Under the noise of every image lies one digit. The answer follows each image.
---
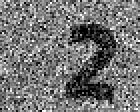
2
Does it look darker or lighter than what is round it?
darker
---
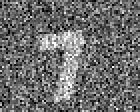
7
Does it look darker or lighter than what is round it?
lighter
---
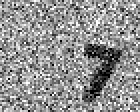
7
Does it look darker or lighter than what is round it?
darker
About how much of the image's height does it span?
half
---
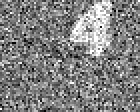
4
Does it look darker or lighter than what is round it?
lighter
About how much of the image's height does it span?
half
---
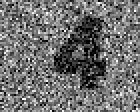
4
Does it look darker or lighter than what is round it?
darker
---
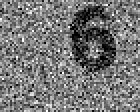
6
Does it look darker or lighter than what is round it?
darker
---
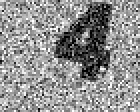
4
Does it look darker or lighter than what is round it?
darker
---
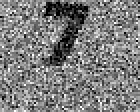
7
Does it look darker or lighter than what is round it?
darker
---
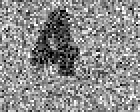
4
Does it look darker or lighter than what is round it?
darker
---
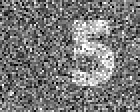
5
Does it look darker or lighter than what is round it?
lighter
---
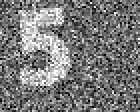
5
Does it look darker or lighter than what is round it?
lighter
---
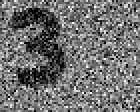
3
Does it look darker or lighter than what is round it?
darker
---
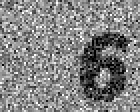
6
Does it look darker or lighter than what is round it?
darker
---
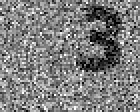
3
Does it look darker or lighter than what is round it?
darker
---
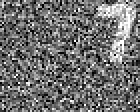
7
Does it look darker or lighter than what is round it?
lighter
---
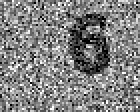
6
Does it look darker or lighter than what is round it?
darker
